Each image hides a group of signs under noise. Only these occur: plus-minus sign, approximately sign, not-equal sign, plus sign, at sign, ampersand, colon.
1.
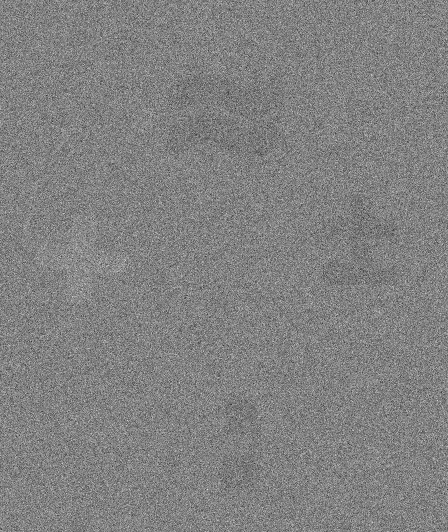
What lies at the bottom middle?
colon
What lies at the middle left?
plus sign
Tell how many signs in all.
4
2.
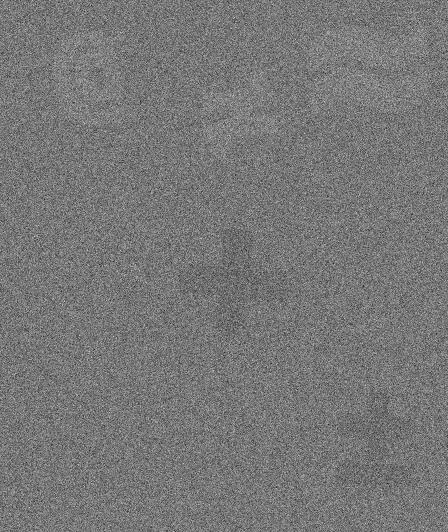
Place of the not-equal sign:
top middle
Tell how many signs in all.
5
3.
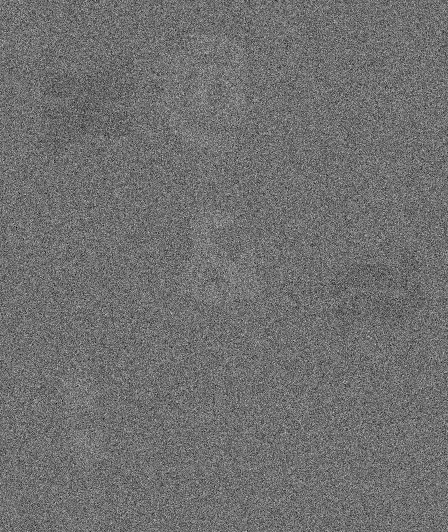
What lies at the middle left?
nothing
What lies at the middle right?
approximately sign
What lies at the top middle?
at sign
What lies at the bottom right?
nothing
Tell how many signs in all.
5
